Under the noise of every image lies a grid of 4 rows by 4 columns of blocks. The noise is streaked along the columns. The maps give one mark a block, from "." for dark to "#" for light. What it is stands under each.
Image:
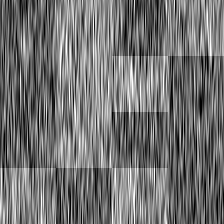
.#.#
.##.
.#..
#.#.
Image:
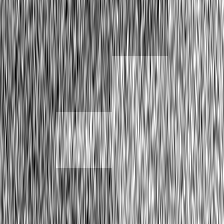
...#
..##
.###
..##
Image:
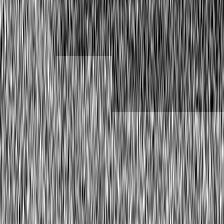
#...
##..
####
####
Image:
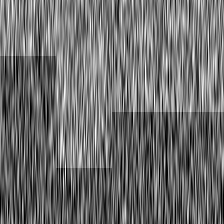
####
.###
.#..
....
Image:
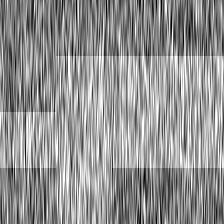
....
.###
####
.#..
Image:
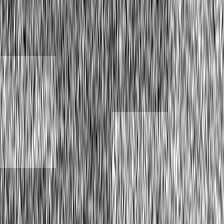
...#
#..#
#.##
..##
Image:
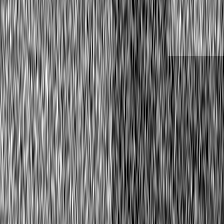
##.#
##..
##..
##..
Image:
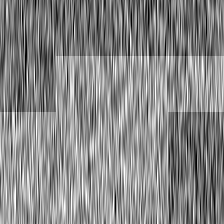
....
.###
###.
###.
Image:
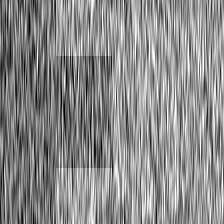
.###
..##
..##
.###
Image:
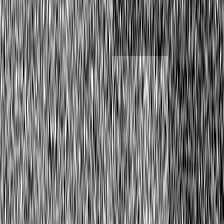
##..
###.
###.
###.
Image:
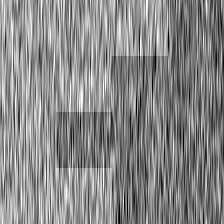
###.
##..
#...
##..
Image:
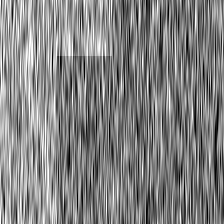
##..
#...
#...
#...
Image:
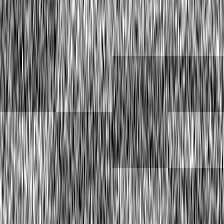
.###
.#..
#..#
#.#.
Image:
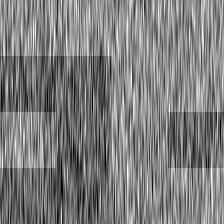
####
..##
#.#.
..##
